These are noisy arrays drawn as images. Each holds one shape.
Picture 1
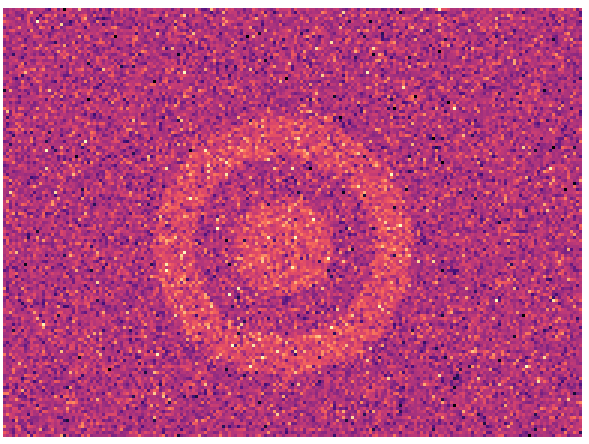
bullseye
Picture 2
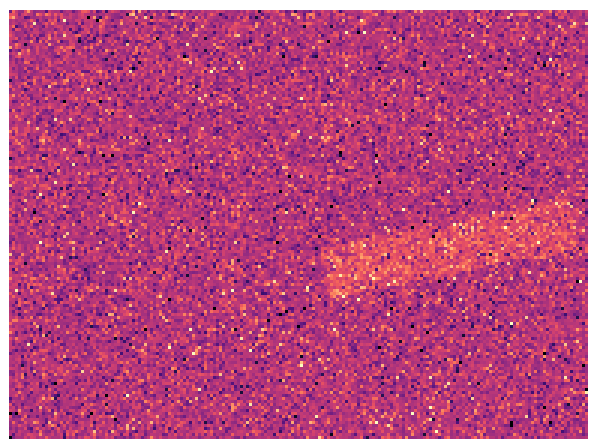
bar
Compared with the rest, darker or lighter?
lighter
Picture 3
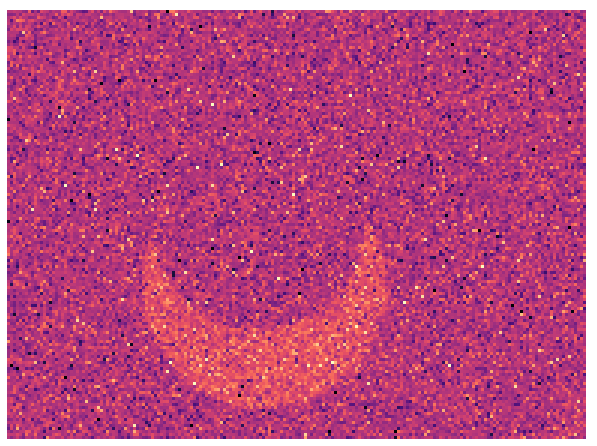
crescent
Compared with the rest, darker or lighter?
lighter
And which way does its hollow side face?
up
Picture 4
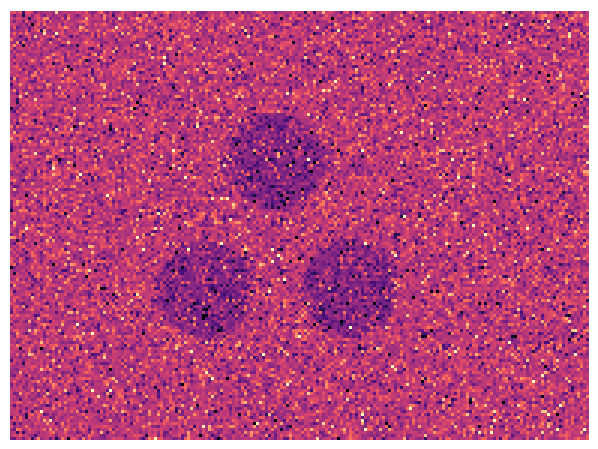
three dots
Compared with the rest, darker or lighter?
darker
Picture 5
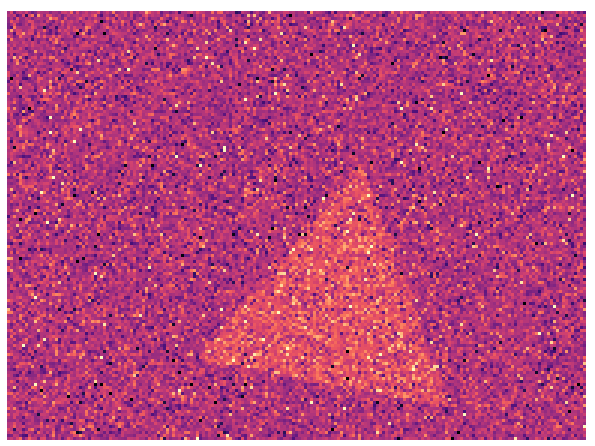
triangle
